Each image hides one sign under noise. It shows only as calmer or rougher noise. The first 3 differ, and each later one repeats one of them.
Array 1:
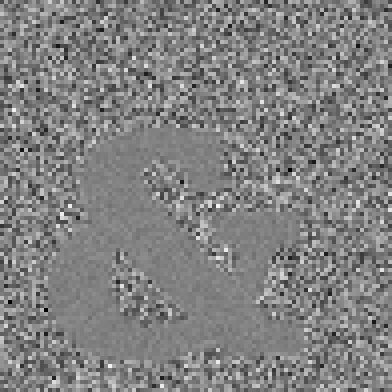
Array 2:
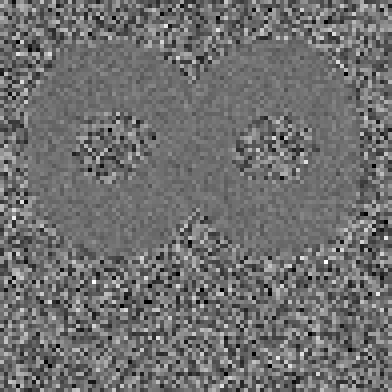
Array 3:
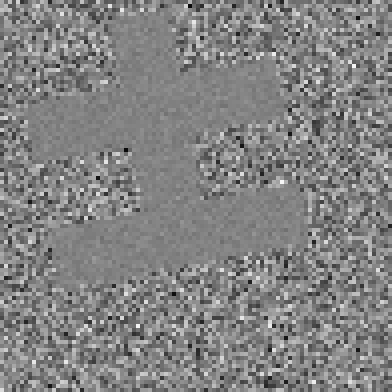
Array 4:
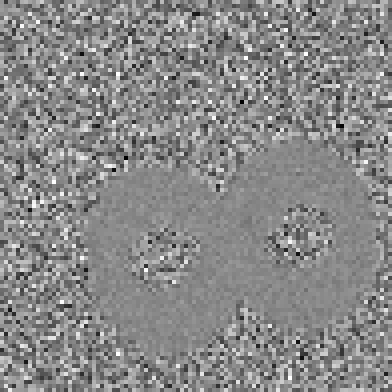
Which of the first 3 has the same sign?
2
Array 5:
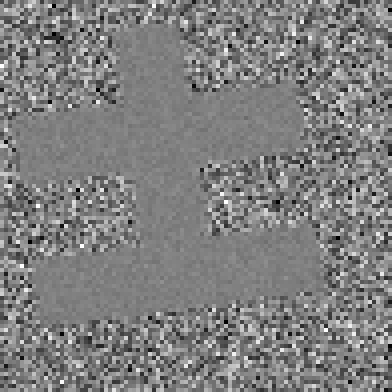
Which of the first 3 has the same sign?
3
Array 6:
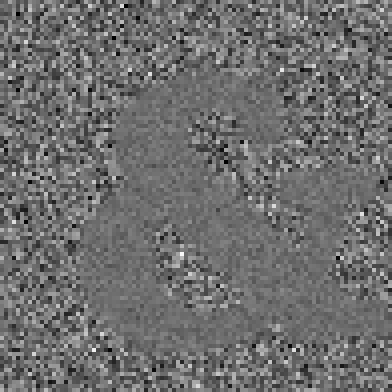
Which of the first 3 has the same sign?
1
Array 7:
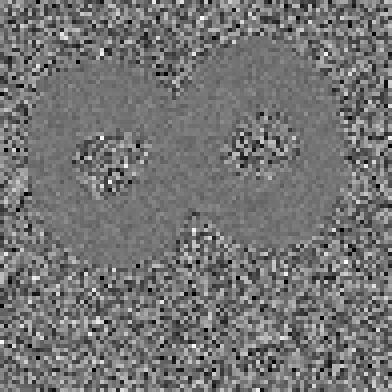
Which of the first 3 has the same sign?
2
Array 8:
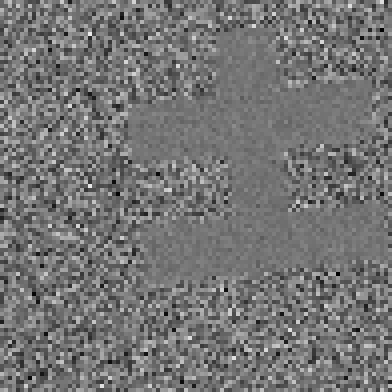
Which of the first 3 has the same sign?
3
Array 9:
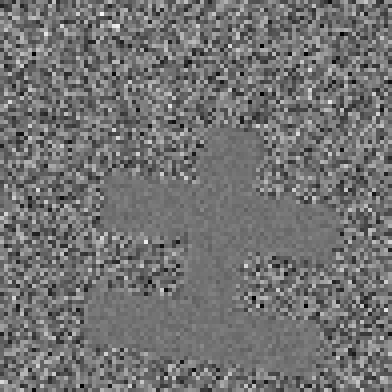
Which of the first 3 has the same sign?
3
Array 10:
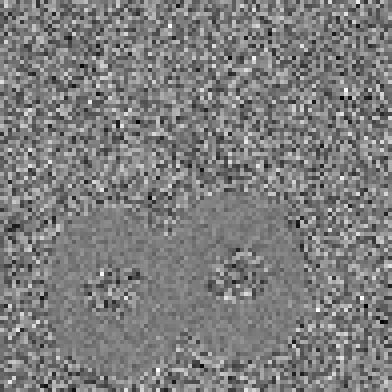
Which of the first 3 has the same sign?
2
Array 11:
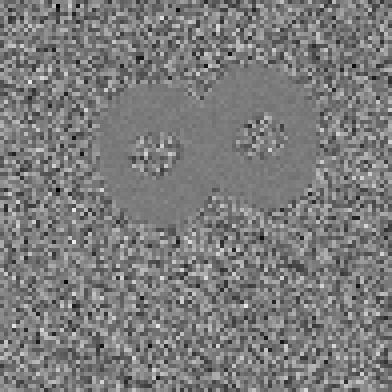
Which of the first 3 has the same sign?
2
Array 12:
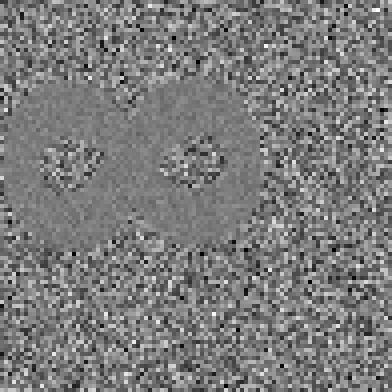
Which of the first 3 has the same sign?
2
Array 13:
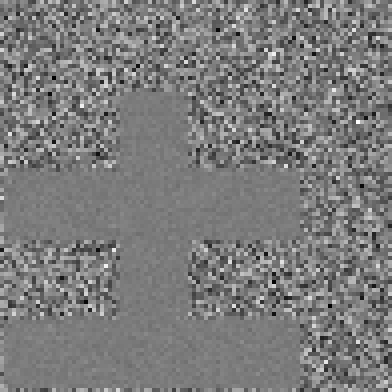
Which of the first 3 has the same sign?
3
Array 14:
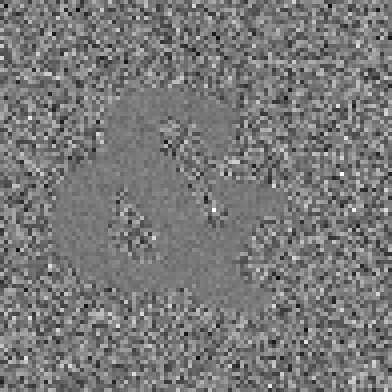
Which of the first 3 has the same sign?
1
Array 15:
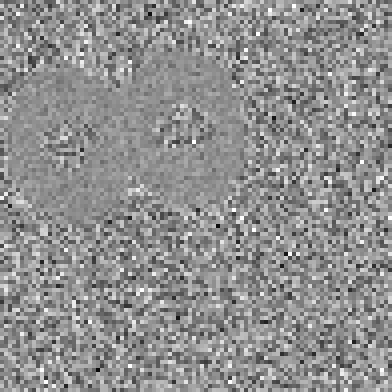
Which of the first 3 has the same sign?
2
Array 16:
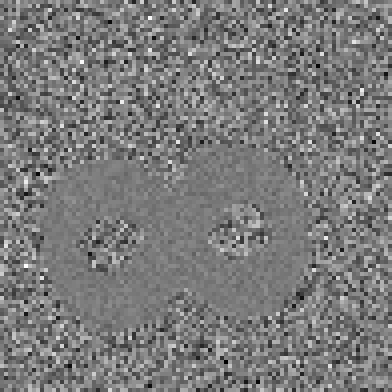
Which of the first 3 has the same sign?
2
